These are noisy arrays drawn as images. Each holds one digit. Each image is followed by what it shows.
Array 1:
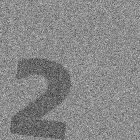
2
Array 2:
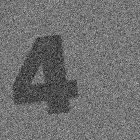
4
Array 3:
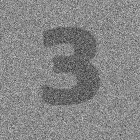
3
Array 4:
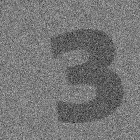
3
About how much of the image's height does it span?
two thirds
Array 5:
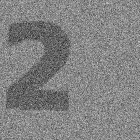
2
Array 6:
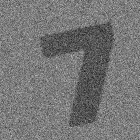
7
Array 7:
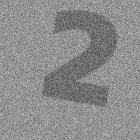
2
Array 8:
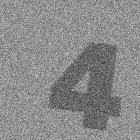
4
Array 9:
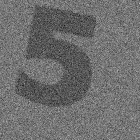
5
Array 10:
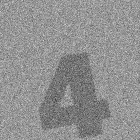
4
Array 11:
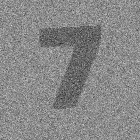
7
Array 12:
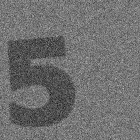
5
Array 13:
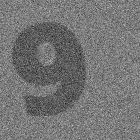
9
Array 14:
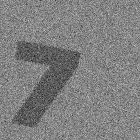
7
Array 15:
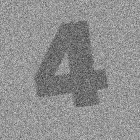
4
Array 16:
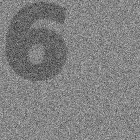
6
